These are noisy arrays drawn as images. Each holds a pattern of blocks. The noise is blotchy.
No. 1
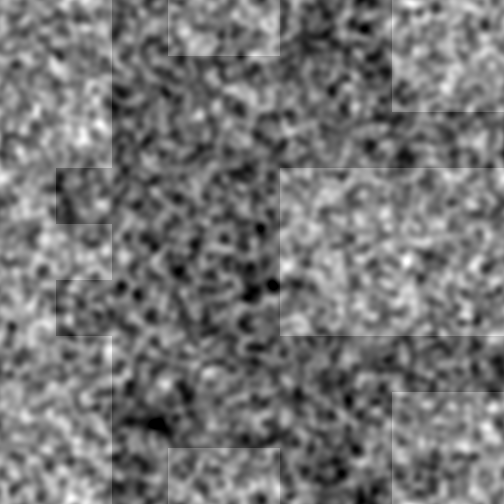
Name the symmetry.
top and bottom mirror each other
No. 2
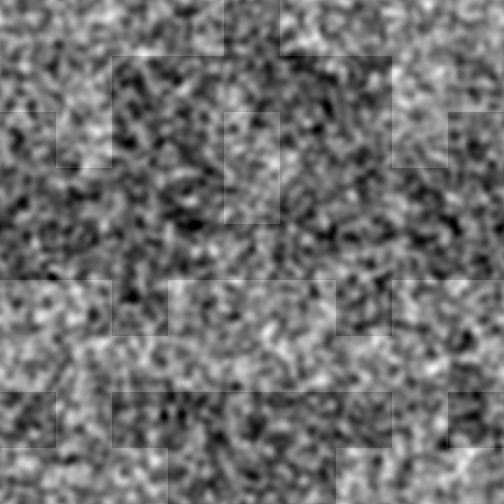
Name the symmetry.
left and right mirror each other
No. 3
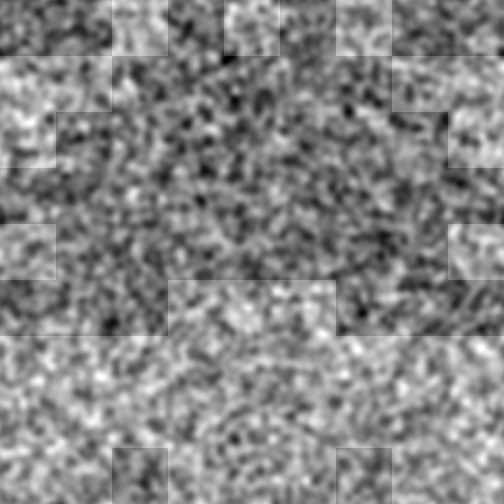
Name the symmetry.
left and right mirror each other
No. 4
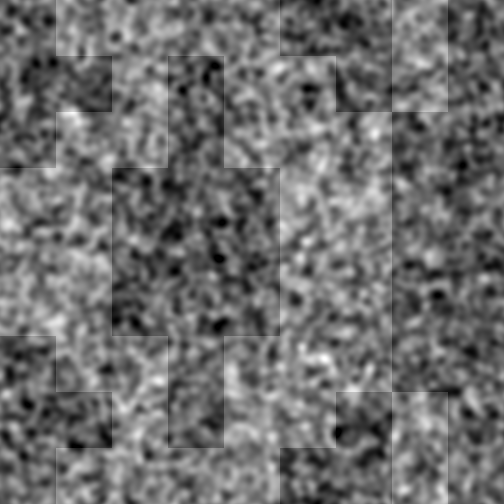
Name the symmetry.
top and bottom mirror each other
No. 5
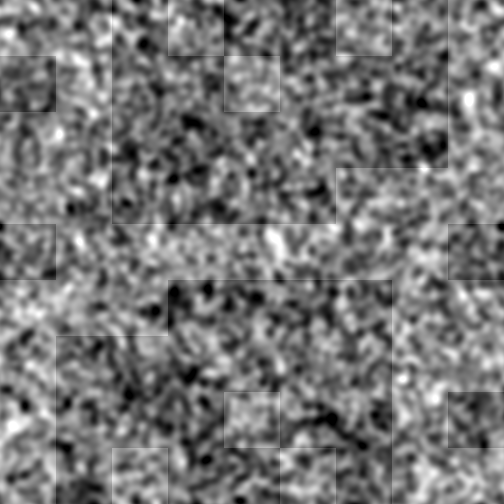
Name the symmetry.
the same after a half turn
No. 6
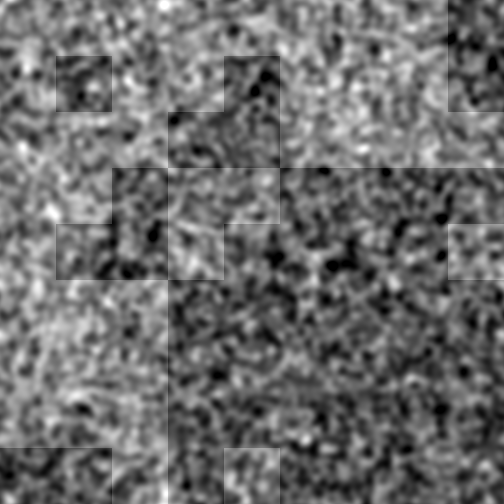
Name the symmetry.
mirrored about the diagonal from the top left
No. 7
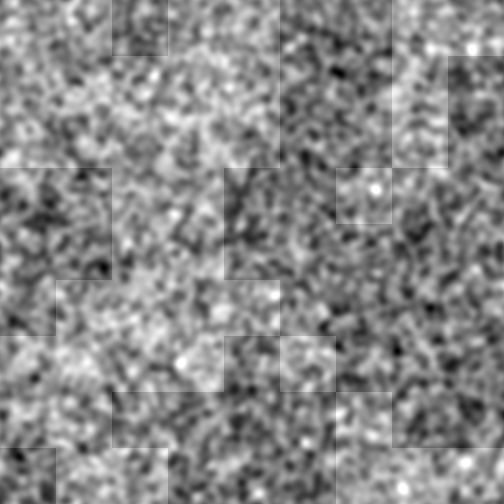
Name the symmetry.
no symmetry
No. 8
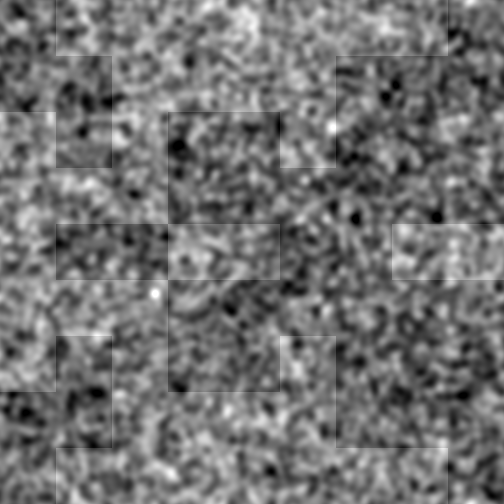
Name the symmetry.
top and bottom mirror each other
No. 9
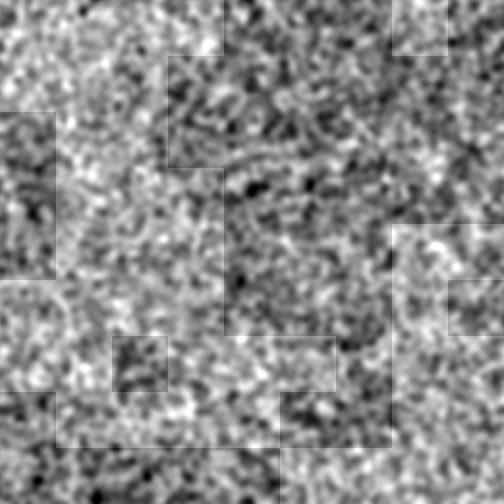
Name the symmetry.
no symmetry
